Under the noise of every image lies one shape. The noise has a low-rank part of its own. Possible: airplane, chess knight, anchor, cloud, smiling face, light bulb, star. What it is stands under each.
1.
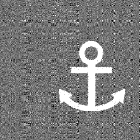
light anchor
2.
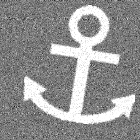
light anchor
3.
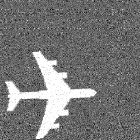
light airplane
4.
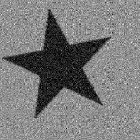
dark star
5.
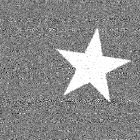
light star
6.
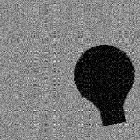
dark light bulb
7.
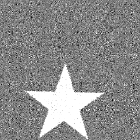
light star
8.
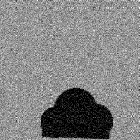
dark cloud
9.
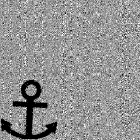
dark anchor, bottom left
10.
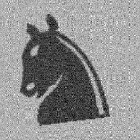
dark chess knight
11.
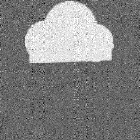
light cloud
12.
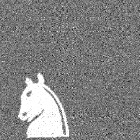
light chess knight
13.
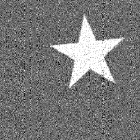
light star
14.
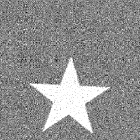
light star
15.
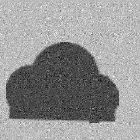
dark cloud
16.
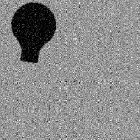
dark light bulb, top left
